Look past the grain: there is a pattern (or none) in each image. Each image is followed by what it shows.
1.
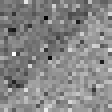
a sharp edge
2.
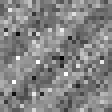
diagonal stripes
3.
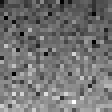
a smooth slope
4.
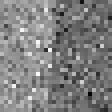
a sharp edge
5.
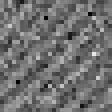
diagonal stripes
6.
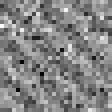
diagonal stripes
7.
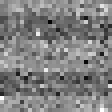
horizontal stripes
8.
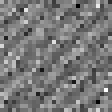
diagonal stripes
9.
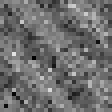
diagonal stripes
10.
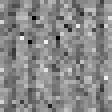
vertical stripes
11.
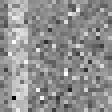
one vertical stripe
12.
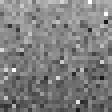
a smooth slope
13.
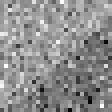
a sharp edge
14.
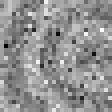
rings round one point
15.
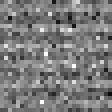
horizontal stripes
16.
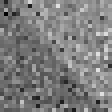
a sharp edge
